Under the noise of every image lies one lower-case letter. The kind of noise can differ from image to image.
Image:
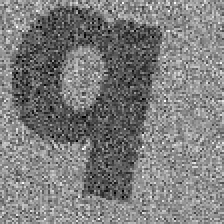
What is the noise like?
low rank plus noise
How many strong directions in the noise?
five to eight
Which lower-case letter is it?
q
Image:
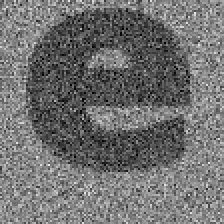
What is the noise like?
low rank plus noise
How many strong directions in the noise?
three or four
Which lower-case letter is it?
e
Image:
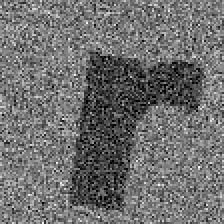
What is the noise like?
independent entries
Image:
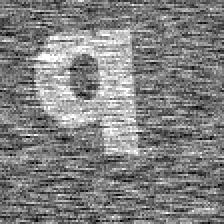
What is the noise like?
streaked along the rows
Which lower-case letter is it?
q
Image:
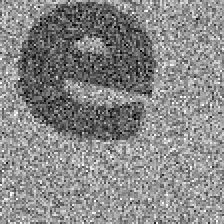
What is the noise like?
independent entries
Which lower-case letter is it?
e
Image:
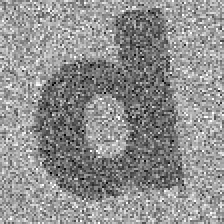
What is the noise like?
independent entries
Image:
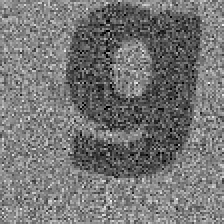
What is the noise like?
low rank plus noise
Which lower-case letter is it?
g
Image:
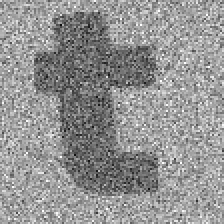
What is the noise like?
independent entries
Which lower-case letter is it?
t
